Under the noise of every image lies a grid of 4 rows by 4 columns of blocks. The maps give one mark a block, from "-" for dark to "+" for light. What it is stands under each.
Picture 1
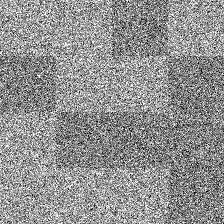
+ + - +
- + + -
+ - - -
+ + + -
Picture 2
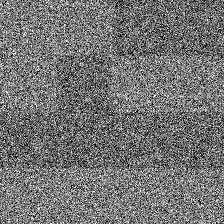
+ + - -
+ - + +
- - - -
+ + + +
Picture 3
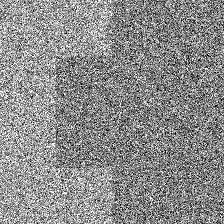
+ + - -
+ - - -
+ - - -
+ + - -
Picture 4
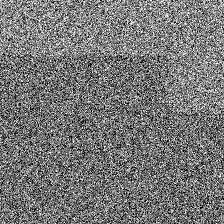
+ + + +
- - - +
- - - -
- - - -
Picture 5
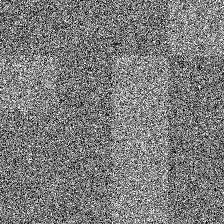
- - - +
+ - + -
- - + -
- - + -
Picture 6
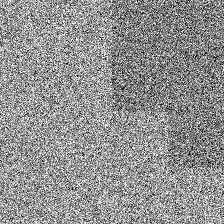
+ + - -
+ + - -
+ + + -
+ + + +
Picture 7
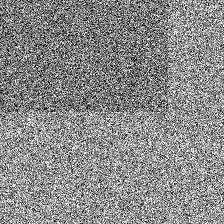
- - - +
- - - +
+ + + +
+ + + +
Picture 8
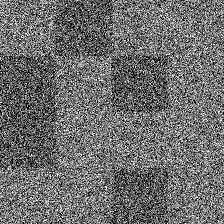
+ - + +
- + - +
- + + +
+ + - +
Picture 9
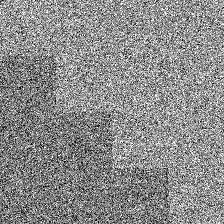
+ + + +
- + + +
- - + +
- - - +
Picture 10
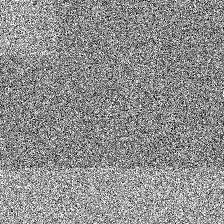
+ - - -
- - - -
- - - -
+ + + +
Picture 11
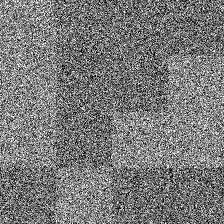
+ - - -
+ - - +
+ - + +
- + - -
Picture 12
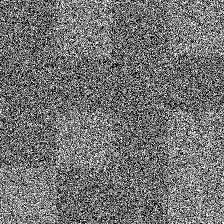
- + - +
- - - -
- + - +
+ - - +
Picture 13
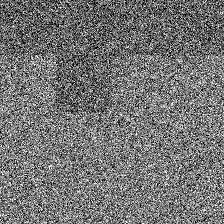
- - - -
+ - + +
+ + + +
+ + + +
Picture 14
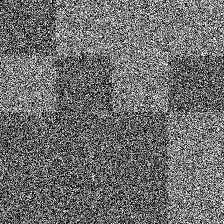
- + + +
+ - + -
- - - +
- - - +
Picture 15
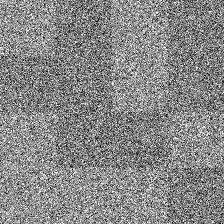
+ - + -
- - + -
+ - - +
+ + + -
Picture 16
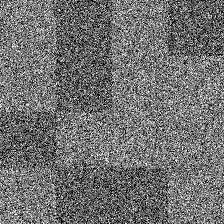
+ - + -
+ - + +
- + + +
+ - - +
